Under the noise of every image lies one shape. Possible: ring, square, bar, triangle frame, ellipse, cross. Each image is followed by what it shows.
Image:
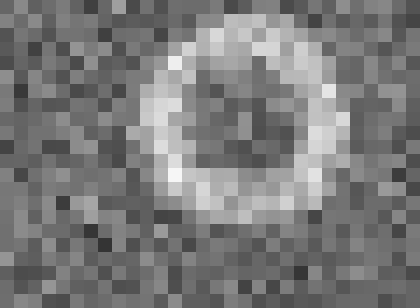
ring
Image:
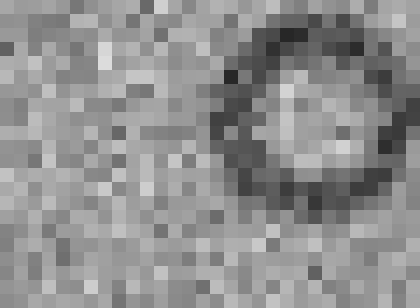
ring
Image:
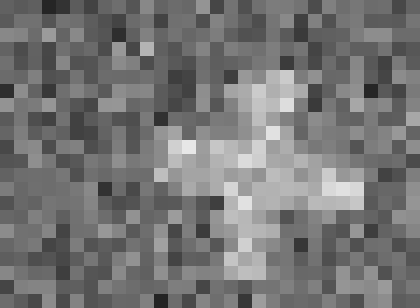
cross
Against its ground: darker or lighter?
lighter
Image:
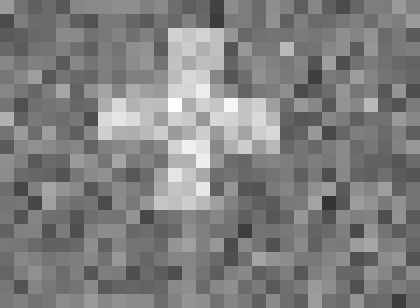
cross
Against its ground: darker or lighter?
lighter
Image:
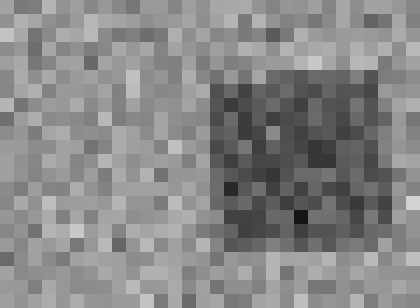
square
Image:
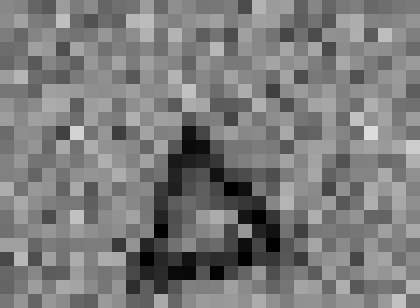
triangle frame
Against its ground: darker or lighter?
darker
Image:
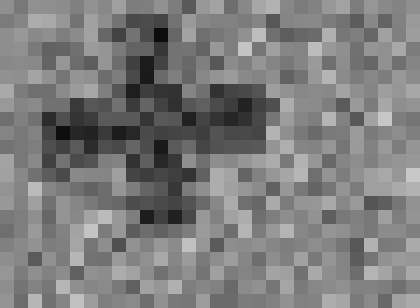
cross
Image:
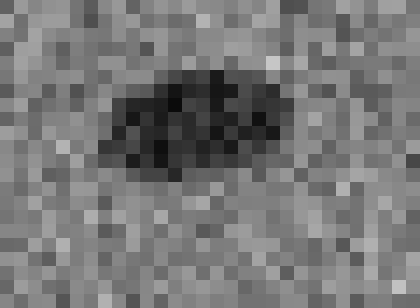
ellipse
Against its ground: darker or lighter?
darker
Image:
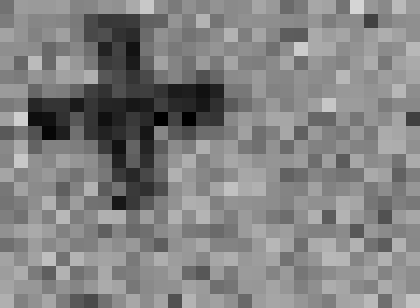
cross
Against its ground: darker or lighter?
darker
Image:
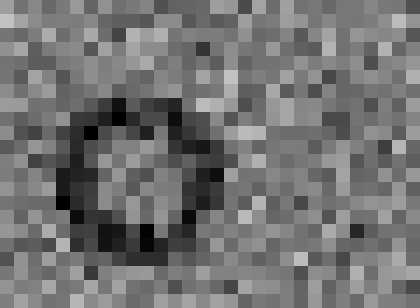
ring
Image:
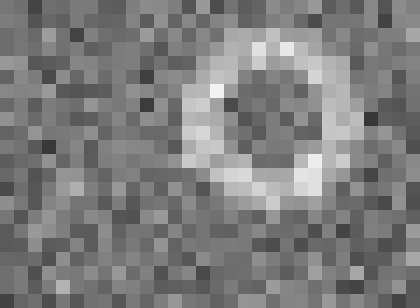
ring
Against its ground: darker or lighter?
lighter
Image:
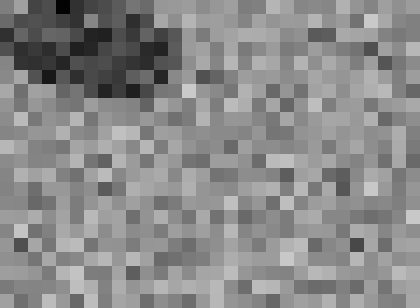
ellipse
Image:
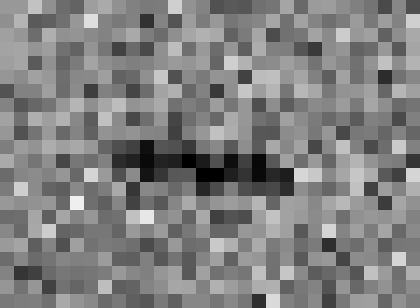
bar
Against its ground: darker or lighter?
darker
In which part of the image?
centre
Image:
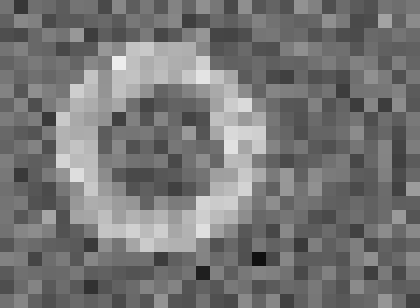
ring
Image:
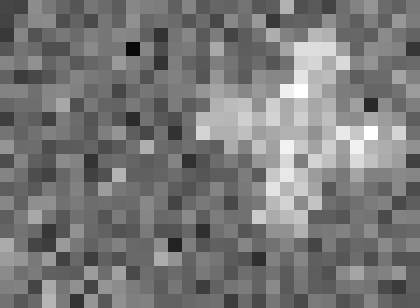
cross
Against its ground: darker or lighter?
lighter
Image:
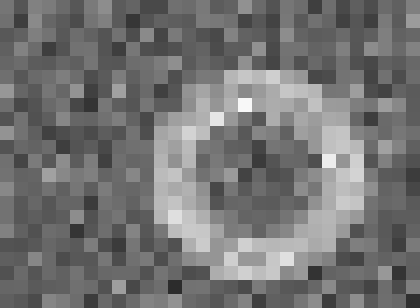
ring
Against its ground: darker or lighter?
lighter
